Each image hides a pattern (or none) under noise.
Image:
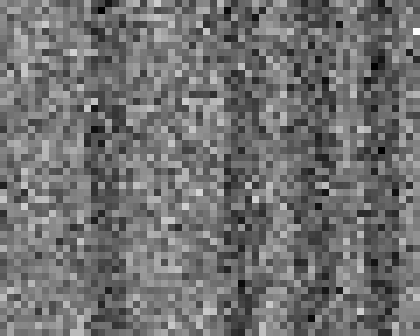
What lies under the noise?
bands of columns
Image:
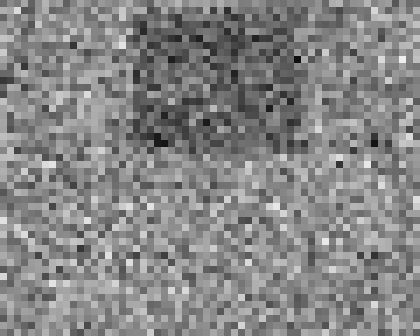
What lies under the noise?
one block
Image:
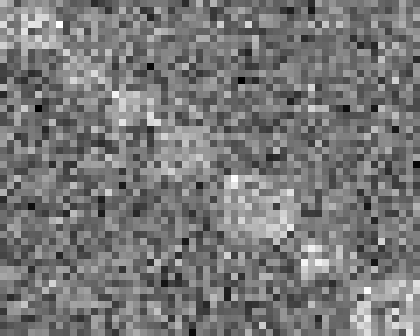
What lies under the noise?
blocks along the diagonal
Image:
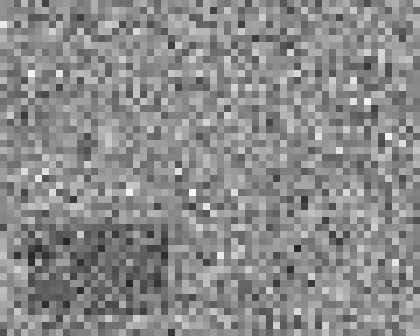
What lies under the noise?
one block
